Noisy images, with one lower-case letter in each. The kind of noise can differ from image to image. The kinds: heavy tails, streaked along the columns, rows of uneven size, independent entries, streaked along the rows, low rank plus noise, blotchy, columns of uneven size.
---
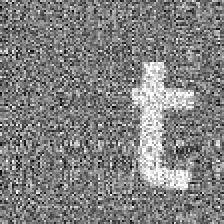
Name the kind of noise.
low rank plus noise
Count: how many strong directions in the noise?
three or four
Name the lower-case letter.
t
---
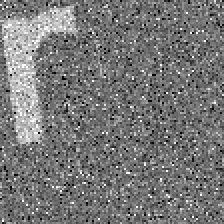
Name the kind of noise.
heavy tails
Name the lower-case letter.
r
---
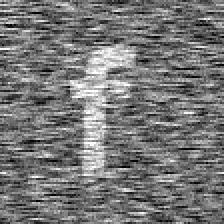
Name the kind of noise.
streaked along the rows
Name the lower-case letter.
f
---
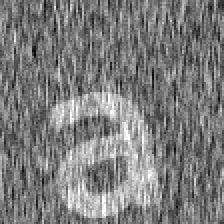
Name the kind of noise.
streaked along the columns
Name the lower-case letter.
a
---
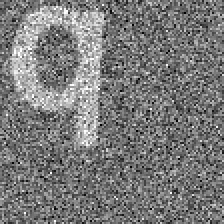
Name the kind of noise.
independent entries
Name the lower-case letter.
q
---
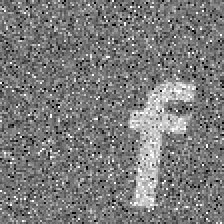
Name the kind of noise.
heavy tails
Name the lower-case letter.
f
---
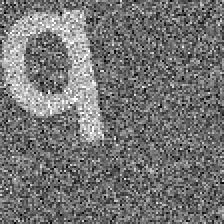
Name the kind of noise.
independent entries
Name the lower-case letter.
q
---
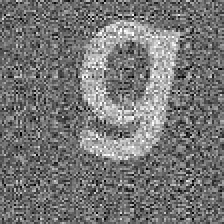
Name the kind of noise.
low rank plus noise
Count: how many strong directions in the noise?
two
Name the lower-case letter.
g
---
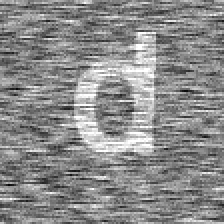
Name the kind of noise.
streaked along the rows
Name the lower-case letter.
d
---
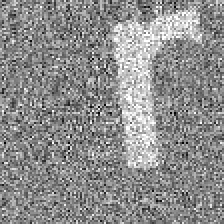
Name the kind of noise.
low rank plus noise
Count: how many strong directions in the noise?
five to eight
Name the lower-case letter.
r
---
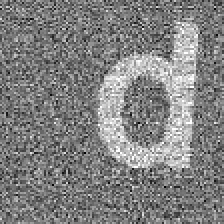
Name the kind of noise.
low rank plus noise
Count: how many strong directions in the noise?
three or four
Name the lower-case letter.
d
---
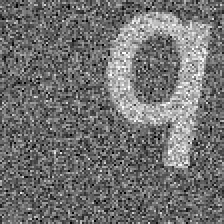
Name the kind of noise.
independent entries
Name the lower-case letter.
q
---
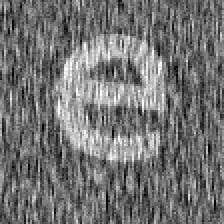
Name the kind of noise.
streaked along the columns
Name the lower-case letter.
e
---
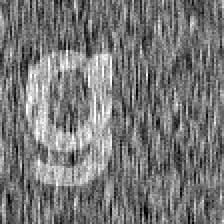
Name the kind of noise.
streaked along the columns
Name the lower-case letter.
g
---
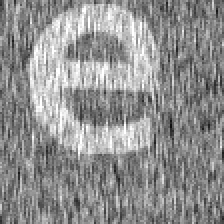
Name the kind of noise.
streaked along the columns
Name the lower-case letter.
e
